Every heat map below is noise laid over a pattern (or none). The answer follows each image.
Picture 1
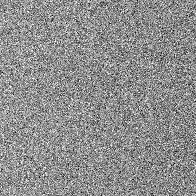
a smooth slope
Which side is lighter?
left
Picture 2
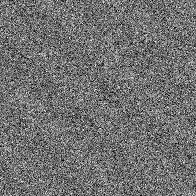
diagonal stripes
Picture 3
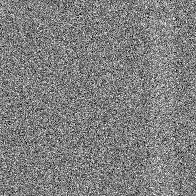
one vertical stripe
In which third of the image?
right
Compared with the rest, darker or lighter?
lighter
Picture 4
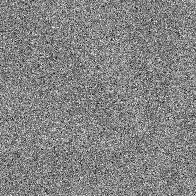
spokes from one point
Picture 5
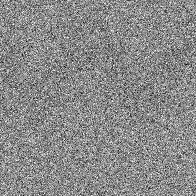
a wavy band
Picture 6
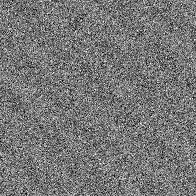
diagonal stripes
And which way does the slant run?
top left to bottom right
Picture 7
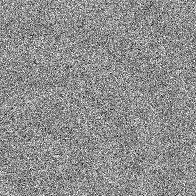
rings round one point
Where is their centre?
bottom left
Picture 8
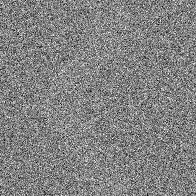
a wavy band
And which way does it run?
top to bottom
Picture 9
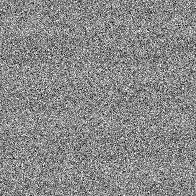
horizontal stripes
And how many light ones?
4
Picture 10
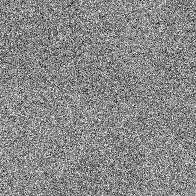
spokes from one point
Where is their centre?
middle right
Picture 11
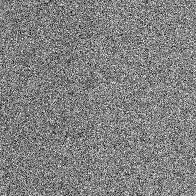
a sharp edge
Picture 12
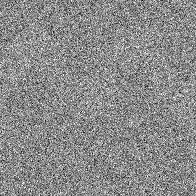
a wavy band
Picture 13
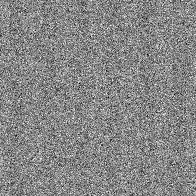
vertical stripes
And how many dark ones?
6
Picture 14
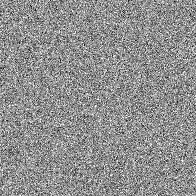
only noise
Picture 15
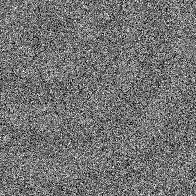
rings round one point
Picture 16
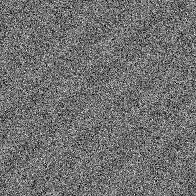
diagonal stripes
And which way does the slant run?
bottom left to top right
